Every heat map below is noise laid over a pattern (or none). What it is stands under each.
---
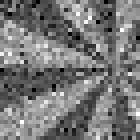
spokes from one point
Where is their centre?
middle right
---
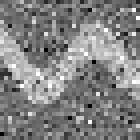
a wavy band
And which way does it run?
left to right
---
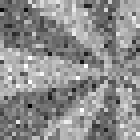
spokes from one point
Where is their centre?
middle right
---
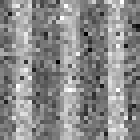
vertical stripes
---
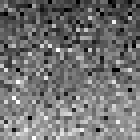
a smooth slope
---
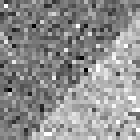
a sharp edge
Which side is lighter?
bottom right
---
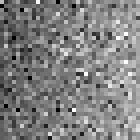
a smooth slope
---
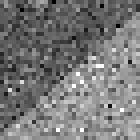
a sharp edge
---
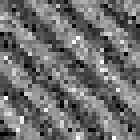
diagonal stripes
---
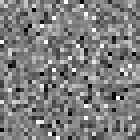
only noise
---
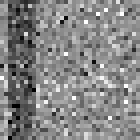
one vertical stripe
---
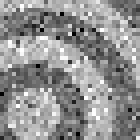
rings round one point
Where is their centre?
bottom left
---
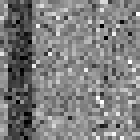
one vertical stripe
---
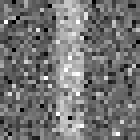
one vertical stripe
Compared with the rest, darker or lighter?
lighter
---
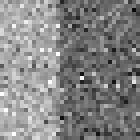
a sharp edge
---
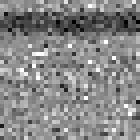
one horizontal stripe
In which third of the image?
top
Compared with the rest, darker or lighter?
darker
